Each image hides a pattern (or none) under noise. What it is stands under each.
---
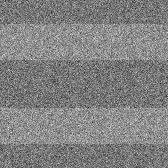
horizontal stripes
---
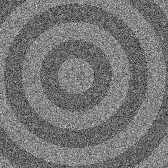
rings round one point
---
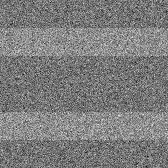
horizontal stripes
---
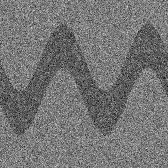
a wavy band
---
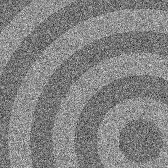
rings round one point
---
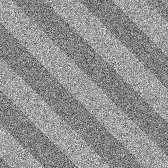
diagonal stripes
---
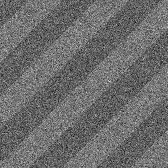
diagonal stripes
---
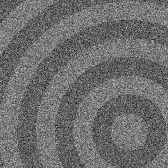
rings round one point
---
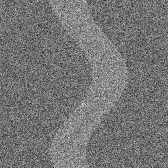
a wavy band
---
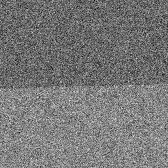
a sharp edge
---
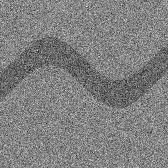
a wavy band
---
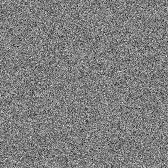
only noise
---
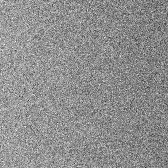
a smooth slope
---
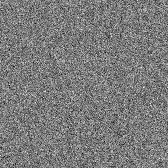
only noise
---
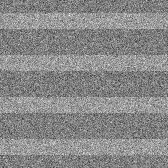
horizontal stripes
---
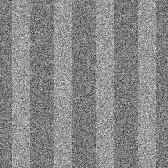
vertical stripes
